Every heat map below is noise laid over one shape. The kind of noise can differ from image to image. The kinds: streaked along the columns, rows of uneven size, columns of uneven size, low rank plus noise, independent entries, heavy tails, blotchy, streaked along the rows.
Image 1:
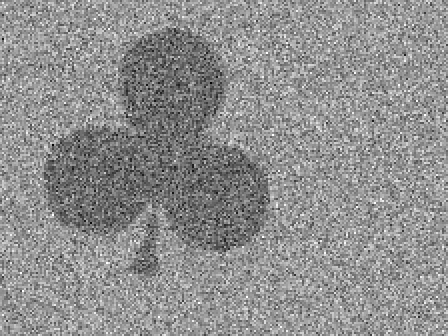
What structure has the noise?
independent entries
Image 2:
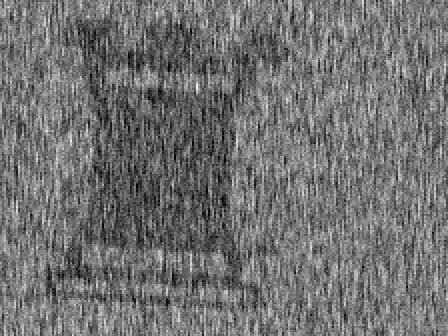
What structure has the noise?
streaked along the columns
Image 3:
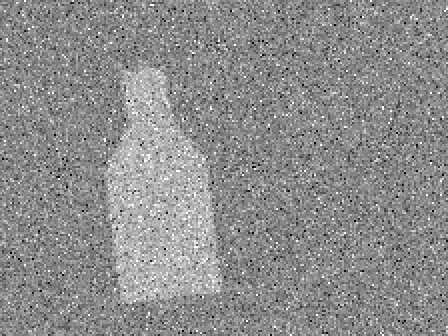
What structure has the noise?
heavy tails
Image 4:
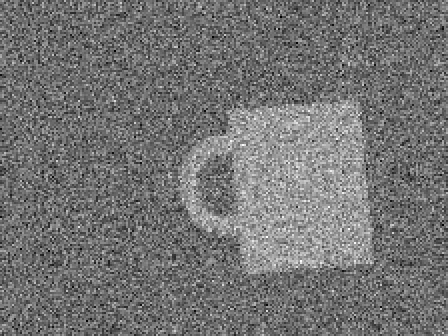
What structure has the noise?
low rank plus noise
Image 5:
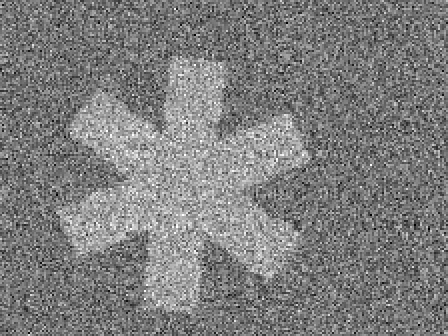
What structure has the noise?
low rank plus noise
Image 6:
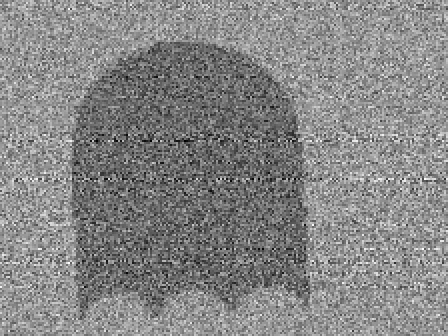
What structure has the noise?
rows of uneven size
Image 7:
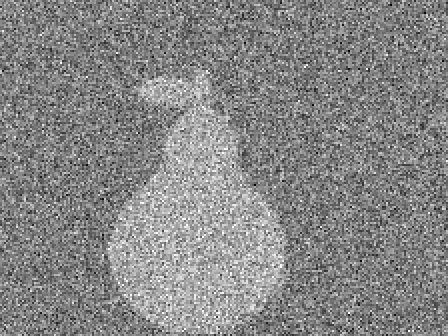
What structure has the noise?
independent entries
